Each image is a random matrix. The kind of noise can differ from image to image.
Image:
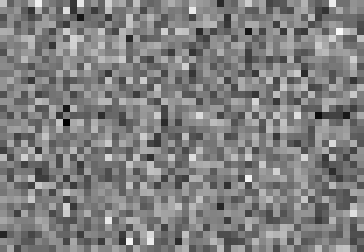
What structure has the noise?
low rank plus noise
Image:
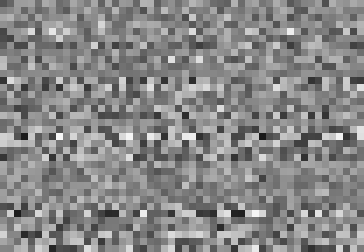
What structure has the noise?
rows of uneven size
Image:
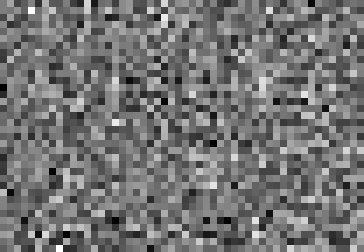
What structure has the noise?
low rank plus noise
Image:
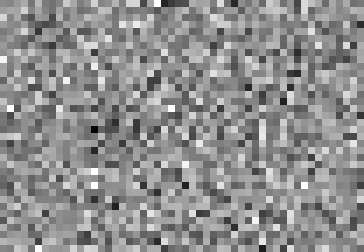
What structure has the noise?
low rank plus noise
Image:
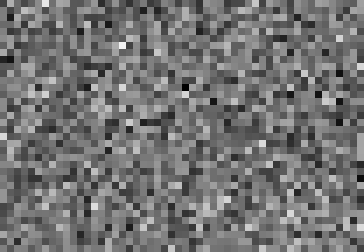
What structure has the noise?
independent entries
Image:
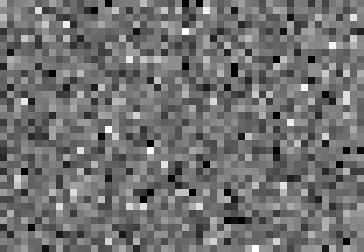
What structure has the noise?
heavy tails
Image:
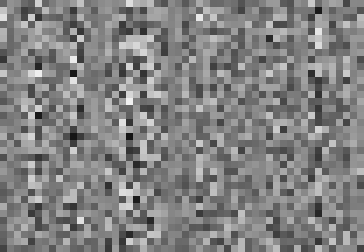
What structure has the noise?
columns of uneven size
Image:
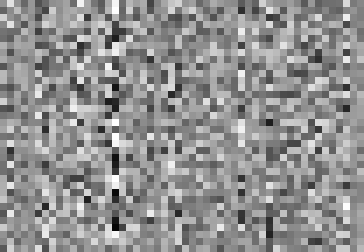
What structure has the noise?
columns of uneven size
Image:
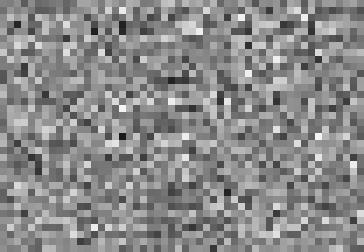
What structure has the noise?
low rank plus noise
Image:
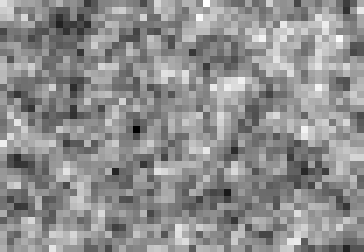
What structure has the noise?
blotchy
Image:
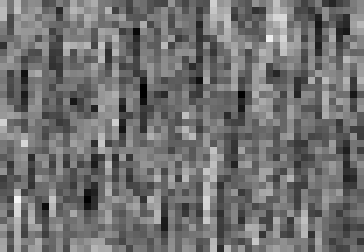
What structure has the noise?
streaked along the columns
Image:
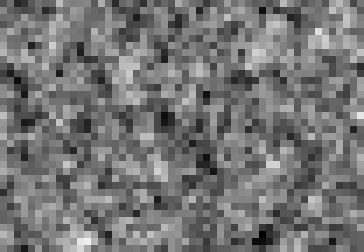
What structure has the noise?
blotchy
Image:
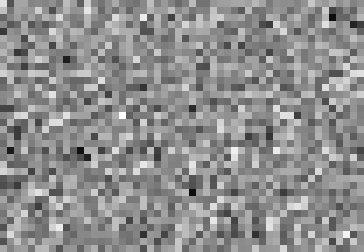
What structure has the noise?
low rank plus noise
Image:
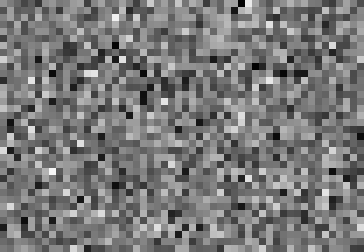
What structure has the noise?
independent entries
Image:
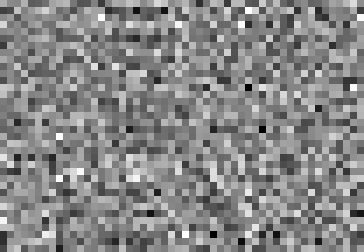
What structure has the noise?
low rank plus noise
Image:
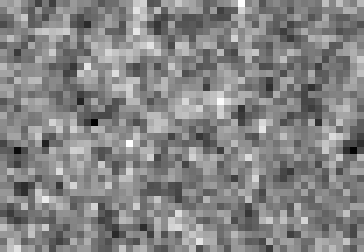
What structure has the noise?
blotchy
